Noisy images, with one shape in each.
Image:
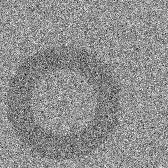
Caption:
dark ring
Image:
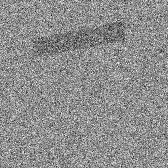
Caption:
dark bar
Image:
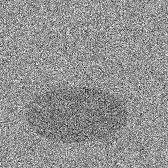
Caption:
dark ellipse
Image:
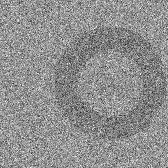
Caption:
dark ring
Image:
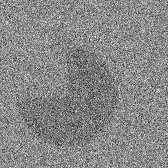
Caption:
dark disc with a wedge cut out
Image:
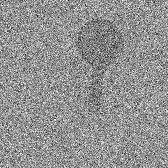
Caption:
dark lollipop
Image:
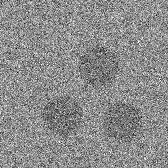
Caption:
dark three dots
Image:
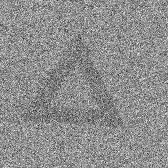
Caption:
dark triangle frame
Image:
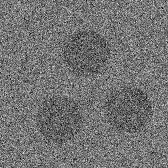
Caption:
dark three dots
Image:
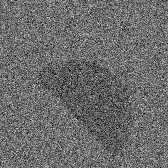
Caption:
dark half disc
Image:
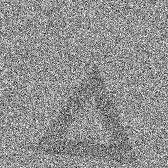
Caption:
dark triangle frame
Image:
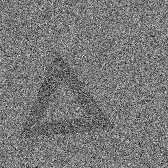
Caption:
dark triangle frame
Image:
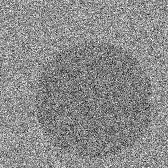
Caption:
dark disc
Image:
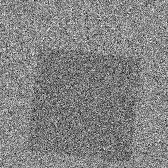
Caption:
dark square
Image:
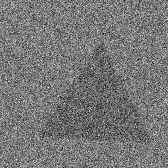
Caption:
dark triangle
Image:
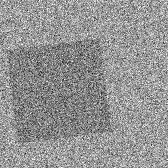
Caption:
dark square
